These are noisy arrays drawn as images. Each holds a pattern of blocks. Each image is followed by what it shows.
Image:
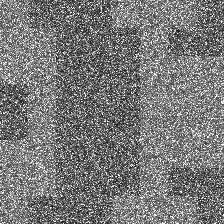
top and bottom mirror each other
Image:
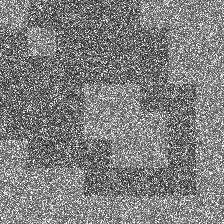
mirrored about the diagonal from the top left
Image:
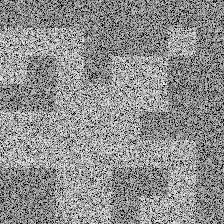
mirrored about the diagonal from the bottom left
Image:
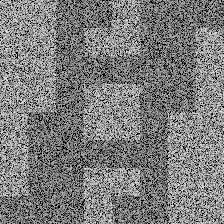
the same after a half turn
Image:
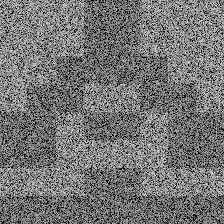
left and right mirror each other
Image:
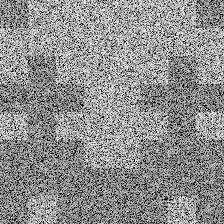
left and right mirror each other
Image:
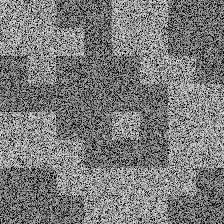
mirrored about the diagonal from the top left
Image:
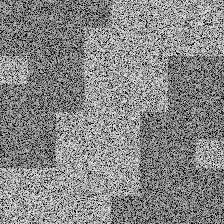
the same after a half turn
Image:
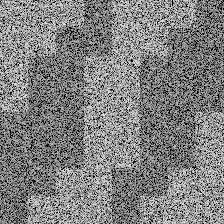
the same after a half turn
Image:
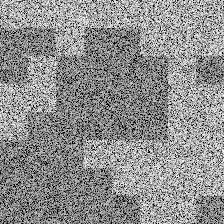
no symmetry
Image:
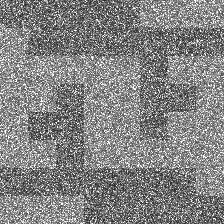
the same after a half turn
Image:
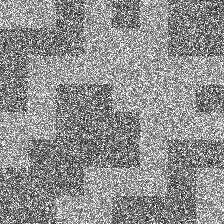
mirrored about the diagonal from the bottom left
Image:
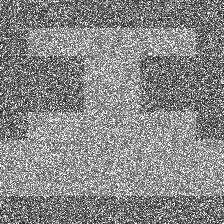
left and right mirror each other
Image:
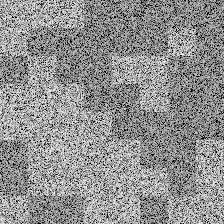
mirrored about the diagonal from the bottom left
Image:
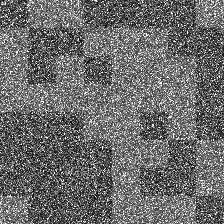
mirrored about the diagonal from the bottom left
